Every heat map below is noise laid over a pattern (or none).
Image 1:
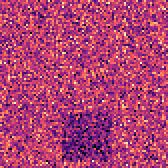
one block
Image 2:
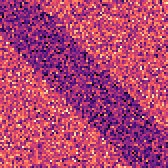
a diagonal band
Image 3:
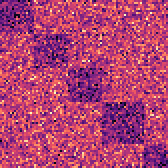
blocks along the diagonal
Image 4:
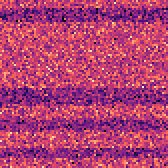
bands of rows
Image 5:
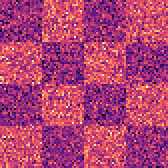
a checkerboard
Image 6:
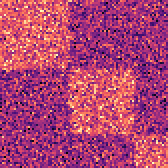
blocks along the diagonal
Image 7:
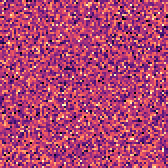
only noise
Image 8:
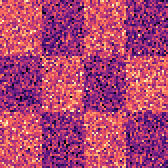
a checkerboard
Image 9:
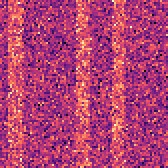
bands of columns
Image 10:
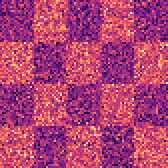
a checkerboard
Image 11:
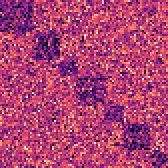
blocks along the diagonal
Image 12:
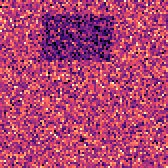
one block
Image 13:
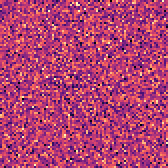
only noise
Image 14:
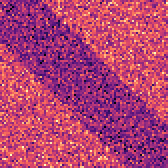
a diagonal band
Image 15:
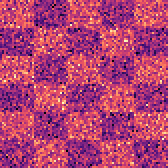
a checkerboard
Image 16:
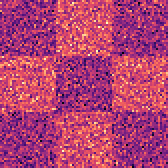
a checkerboard
